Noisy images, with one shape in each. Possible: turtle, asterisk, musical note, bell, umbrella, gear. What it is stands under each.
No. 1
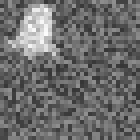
bell
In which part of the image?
top left
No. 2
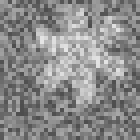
asterisk
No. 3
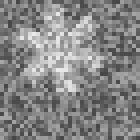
asterisk
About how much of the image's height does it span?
two thirds
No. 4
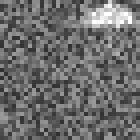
umbrella
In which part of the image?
top right
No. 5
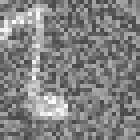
musical note
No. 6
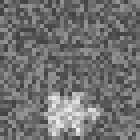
turtle
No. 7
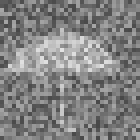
umbrella
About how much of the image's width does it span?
nearly all
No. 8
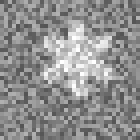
asterisk
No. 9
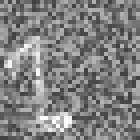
musical note
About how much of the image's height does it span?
two thirds
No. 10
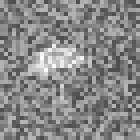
umbrella
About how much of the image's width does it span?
half
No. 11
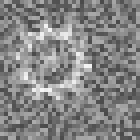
gear
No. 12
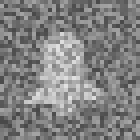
bell
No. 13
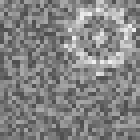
gear
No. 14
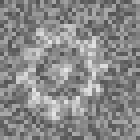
gear
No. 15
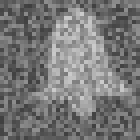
bell
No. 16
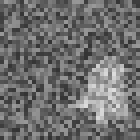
bell
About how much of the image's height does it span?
half
